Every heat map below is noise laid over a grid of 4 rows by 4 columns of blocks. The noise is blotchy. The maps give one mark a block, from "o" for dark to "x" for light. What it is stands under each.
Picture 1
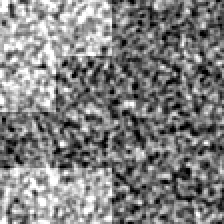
x x o o
x o o o
o o o o
x x o o
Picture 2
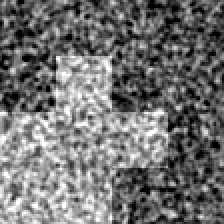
o o o o
o x o o
x x x o
x x o o
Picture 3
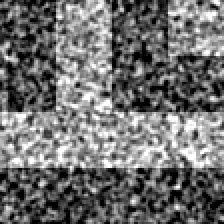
o x o x
o x o o
x x x x
o o o o
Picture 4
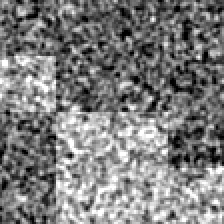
o o o o
x o o o
o x x o
o x x x
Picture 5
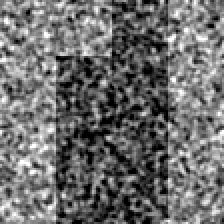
x x o x
x o o x
x o o x
x o o x
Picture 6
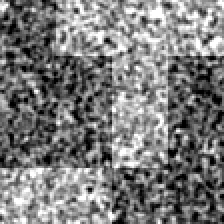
o x x x
o o x o
o o x o
x x o o
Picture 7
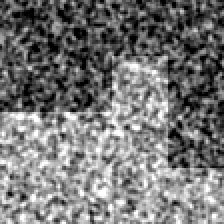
o o o o
o o x o
x x x o
x x x x
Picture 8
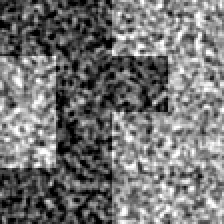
o o x x
x o o x
x o x x
o o x x
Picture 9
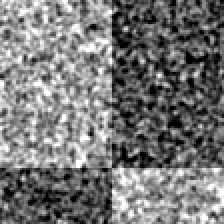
x x o o
x x o o
x x o o
o o x x
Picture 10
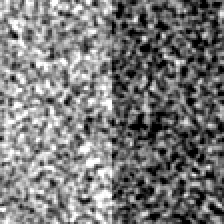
x x o o
x x o o
x x o o
x x o o
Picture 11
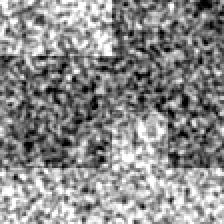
x x o o
o o o o
o o x o
x x x x
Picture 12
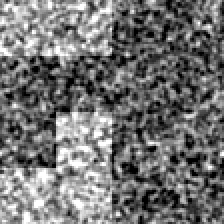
x x o o
o o o o
o x o o
x x o o
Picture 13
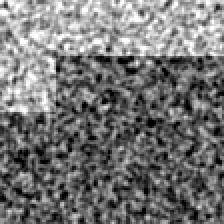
x x x x
x o o o
o o o o
o o o o
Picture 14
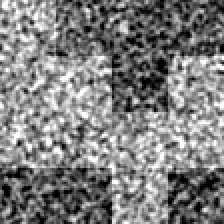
x o o o
x x o x
x x x x
o o x o
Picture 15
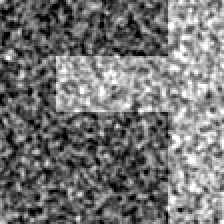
o o o x
o x x x
o o o x
o o o x
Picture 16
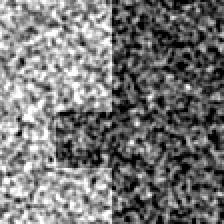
x x o o
x x o o
x o o o
x x o o
